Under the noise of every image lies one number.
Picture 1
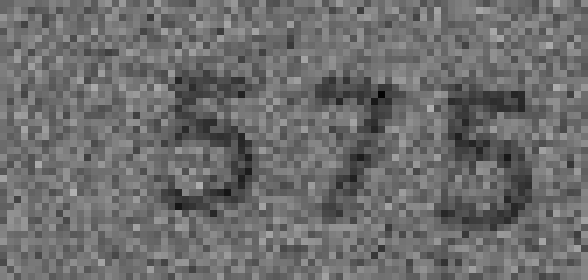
575
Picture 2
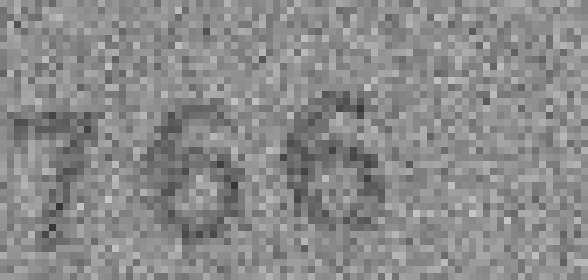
766
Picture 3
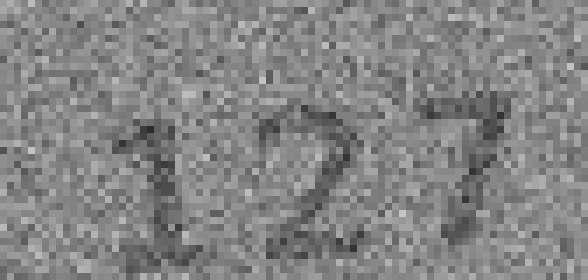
127
